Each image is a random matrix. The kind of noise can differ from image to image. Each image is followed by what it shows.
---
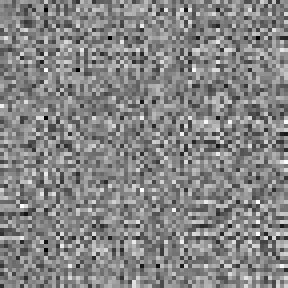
low rank plus noise
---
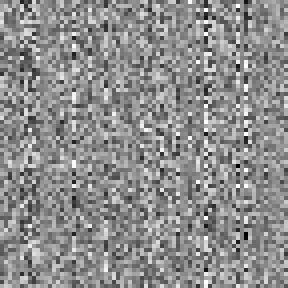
columns of uneven size
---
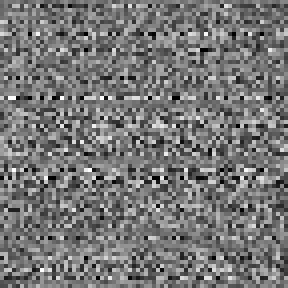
rows of uneven size
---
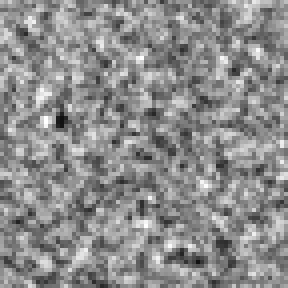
blotchy
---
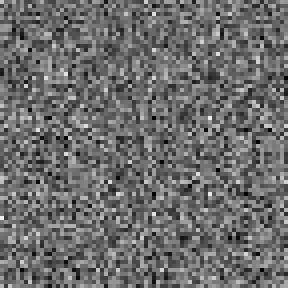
low rank plus noise
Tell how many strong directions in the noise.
five to eight
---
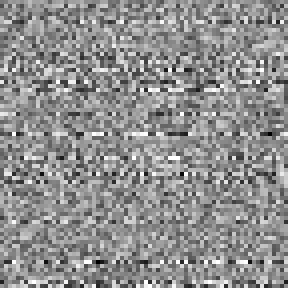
rows of uneven size
